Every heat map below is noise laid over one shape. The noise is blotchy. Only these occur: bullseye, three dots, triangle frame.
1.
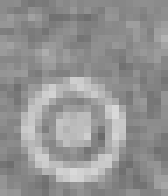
light bullseye
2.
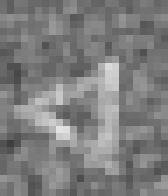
light triangle frame
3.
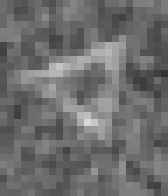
light triangle frame
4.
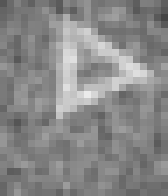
light triangle frame
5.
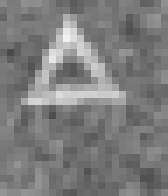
light triangle frame
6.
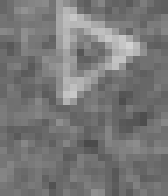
light triangle frame
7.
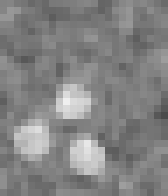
light three dots
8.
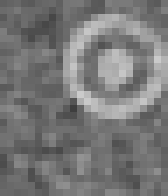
light bullseye
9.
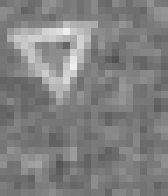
light triangle frame
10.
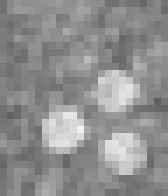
light three dots
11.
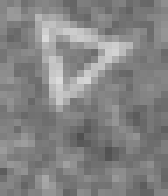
light triangle frame
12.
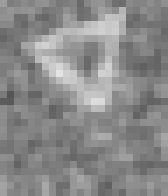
light triangle frame
